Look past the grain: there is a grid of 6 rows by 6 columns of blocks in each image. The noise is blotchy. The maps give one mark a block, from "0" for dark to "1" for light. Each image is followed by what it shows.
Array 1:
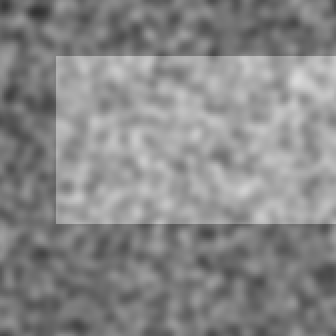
0 0 0 0 0 0
0 1 1 1 1 1
0 1 1 1 1 1
0 1 1 1 1 1
0 0 0 0 0 0
0 0 0 0 0 0
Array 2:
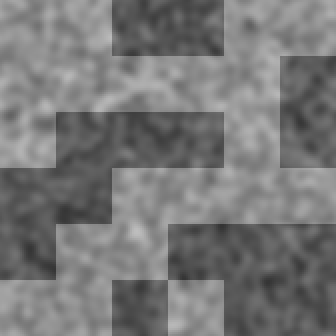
1 1 0 0 1 1
1 1 1 1 1 0
1 0 0 0 1 0
0 0 1 1 1 1
0 1 1 0 0 0
1 1 0 1 0 0
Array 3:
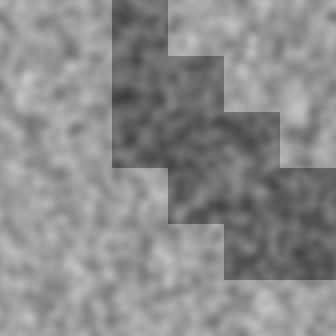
1 1 0 1 1 1
1 1 0 0 1 1
1 1 0 0 0 1
1 1 1 0 0 0
1 1 1 1 0 0
1 1 1 1 1 1
